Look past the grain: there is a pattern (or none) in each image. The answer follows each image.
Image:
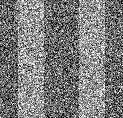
vertical stripes
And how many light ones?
2
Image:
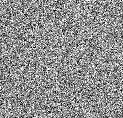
only noise
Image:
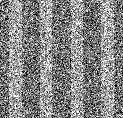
vertical stripes
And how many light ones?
4
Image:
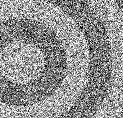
rings round one point
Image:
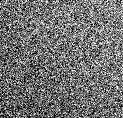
a smooth slope
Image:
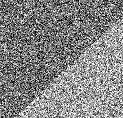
a sharp edge
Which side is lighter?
bottom right
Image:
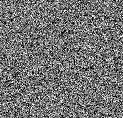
only noise
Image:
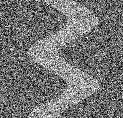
a wavy band
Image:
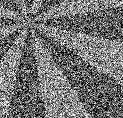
spokes from one point
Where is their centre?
top left
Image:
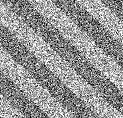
diagonal stripes
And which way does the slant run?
top left to bottom right
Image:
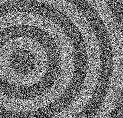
rings round one point
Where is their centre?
middle left
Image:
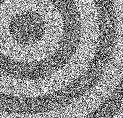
rings round one point
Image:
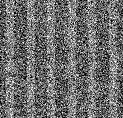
vertical stripes
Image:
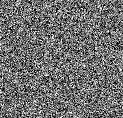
only noise
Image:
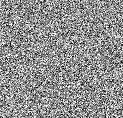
only noise
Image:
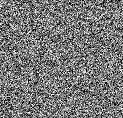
only noise
